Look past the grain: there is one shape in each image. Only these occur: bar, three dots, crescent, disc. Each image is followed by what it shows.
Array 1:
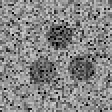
three dots
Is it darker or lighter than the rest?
darker
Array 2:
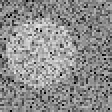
disc
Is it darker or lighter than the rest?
lighter
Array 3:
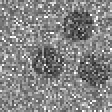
three dots
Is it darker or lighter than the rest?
darker
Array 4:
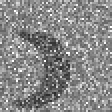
crescent
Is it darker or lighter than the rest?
darker
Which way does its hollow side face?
left
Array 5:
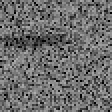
bar
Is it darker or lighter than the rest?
darker
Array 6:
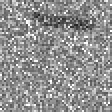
bar
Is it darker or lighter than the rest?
darker
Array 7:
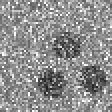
three dots
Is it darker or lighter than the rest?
darker
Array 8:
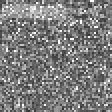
bar
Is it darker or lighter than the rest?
lighter
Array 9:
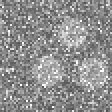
three dots
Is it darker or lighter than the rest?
lighter
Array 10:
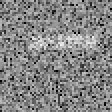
bar
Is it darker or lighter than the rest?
lighter
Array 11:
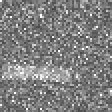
bar
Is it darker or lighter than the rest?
lighter
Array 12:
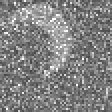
crescent
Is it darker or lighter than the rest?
lighter
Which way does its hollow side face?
down and left
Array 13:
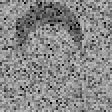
crescent
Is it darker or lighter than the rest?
darker
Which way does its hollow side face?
down
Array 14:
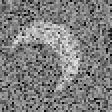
crescent
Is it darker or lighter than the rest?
lighter
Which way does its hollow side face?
down and left
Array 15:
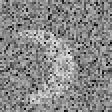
crescent
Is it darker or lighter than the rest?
lighter
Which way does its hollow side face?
left
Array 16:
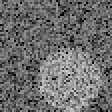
disc
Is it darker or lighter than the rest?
lighter
